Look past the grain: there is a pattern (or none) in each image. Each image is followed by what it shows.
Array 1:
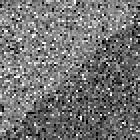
a sharp edge
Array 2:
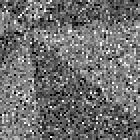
spokes from one point
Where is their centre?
top left
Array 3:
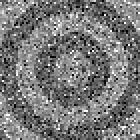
rings round one point
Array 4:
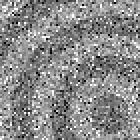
rings round one point
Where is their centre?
bottom right
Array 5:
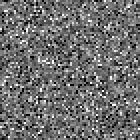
only noise
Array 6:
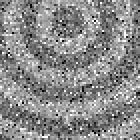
rings round one point
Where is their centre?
top middle
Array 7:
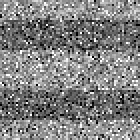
horizontal stripes
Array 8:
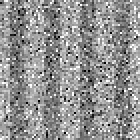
vertical stripes
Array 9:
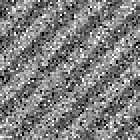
diagonal stripes
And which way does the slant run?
bottom left to top right
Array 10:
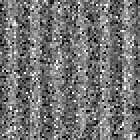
vertical stripes
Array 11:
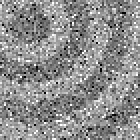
rings round one point
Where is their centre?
top left
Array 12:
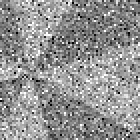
spokes from one point
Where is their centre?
middle left
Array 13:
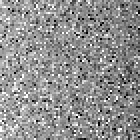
a smooth slope
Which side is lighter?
left
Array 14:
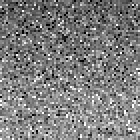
a smooth slope
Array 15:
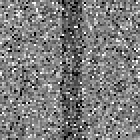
one vertical stripe
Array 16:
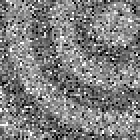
rings round one point
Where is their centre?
top right
